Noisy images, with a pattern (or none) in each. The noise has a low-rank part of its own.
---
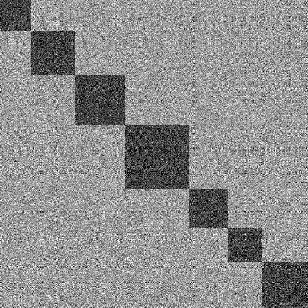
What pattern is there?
blocks along the diagonal
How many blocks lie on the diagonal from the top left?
7
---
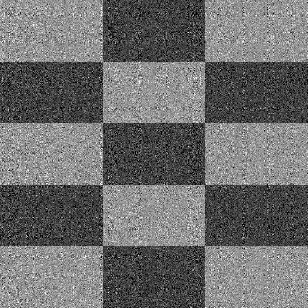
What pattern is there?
a checkerboard
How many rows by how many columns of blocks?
5 by 3
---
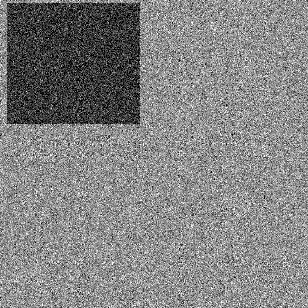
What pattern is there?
one block
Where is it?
top left
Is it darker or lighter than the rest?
darker
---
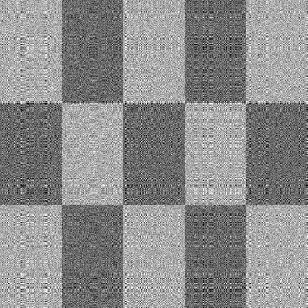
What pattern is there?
a checkerboard
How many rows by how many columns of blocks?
3 by 5
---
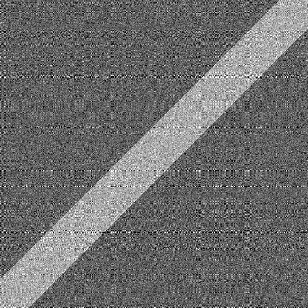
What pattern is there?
a diagonal band
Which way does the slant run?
bottom left to top right
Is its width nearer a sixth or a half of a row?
a sixth
